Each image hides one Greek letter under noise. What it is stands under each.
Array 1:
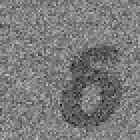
delta
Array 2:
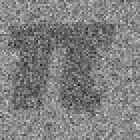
pi
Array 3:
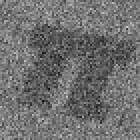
pi
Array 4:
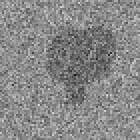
phi
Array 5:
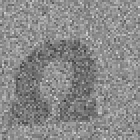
omega
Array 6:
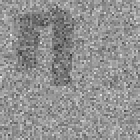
eta
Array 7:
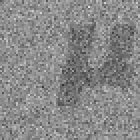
mu
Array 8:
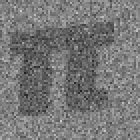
pi
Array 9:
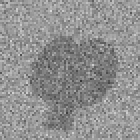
phi
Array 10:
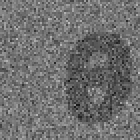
theta
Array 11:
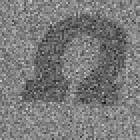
omega
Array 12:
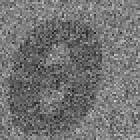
theta
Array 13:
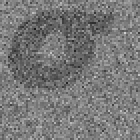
sigma
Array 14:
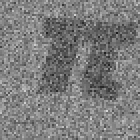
pi
